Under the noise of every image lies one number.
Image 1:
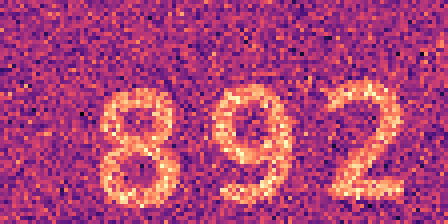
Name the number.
892
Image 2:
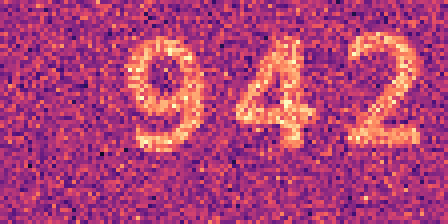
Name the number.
942
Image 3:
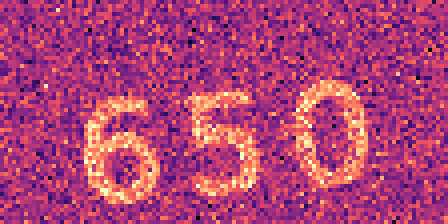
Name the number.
650
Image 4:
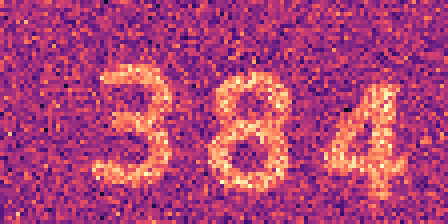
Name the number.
384
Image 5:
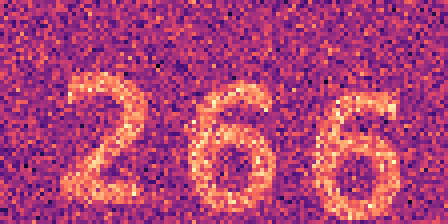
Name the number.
266
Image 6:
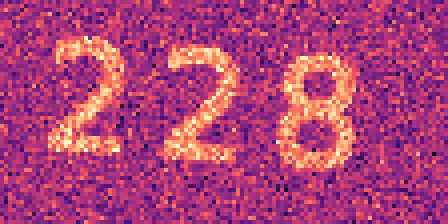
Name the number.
228
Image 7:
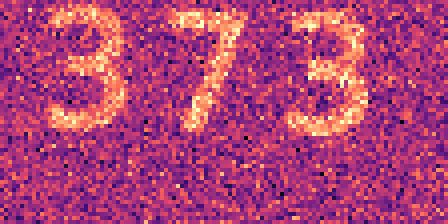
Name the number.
373
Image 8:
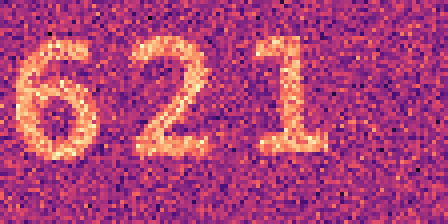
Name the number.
621
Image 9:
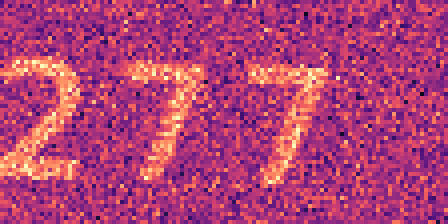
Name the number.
277
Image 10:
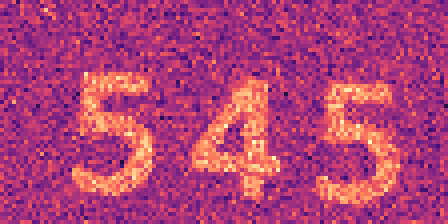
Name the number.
545
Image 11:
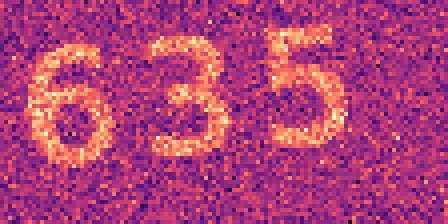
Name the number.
635
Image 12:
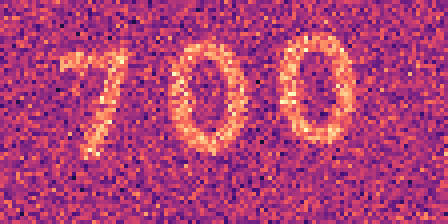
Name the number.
700
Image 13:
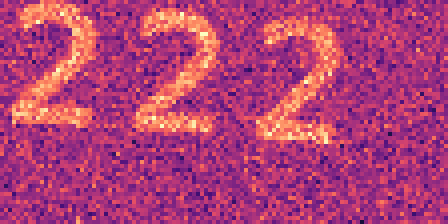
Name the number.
222
